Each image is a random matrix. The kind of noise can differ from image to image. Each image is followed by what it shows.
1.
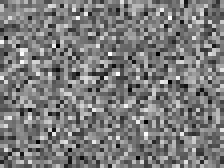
independent entries
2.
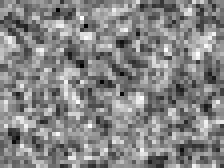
blotchy
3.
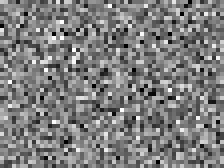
independent entries
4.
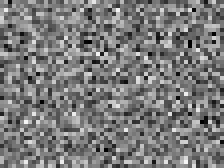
low rank plus noise
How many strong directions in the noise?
five to eight
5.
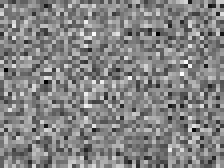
low rank plus noise
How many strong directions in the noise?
two
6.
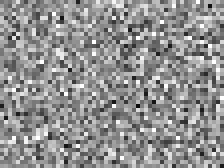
independent entries
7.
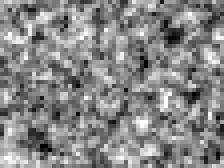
blotchy
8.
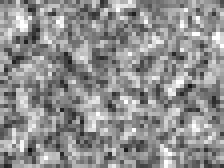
blotchy
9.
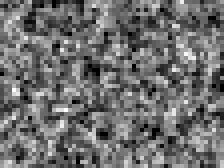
blotchy
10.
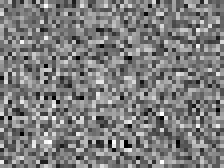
low rank plus noise
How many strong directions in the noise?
five to eight
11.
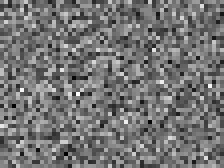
independent entries
